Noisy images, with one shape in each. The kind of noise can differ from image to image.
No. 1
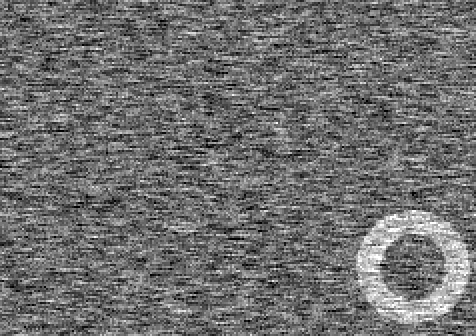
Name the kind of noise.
streaked along the rows
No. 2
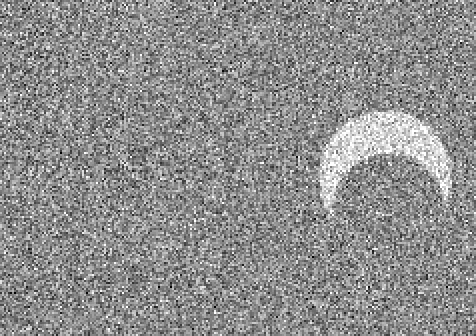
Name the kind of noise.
low rank plus noise
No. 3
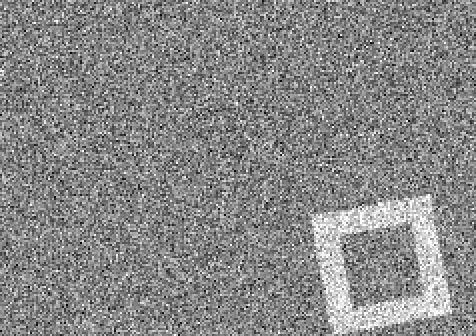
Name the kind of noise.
independent entries
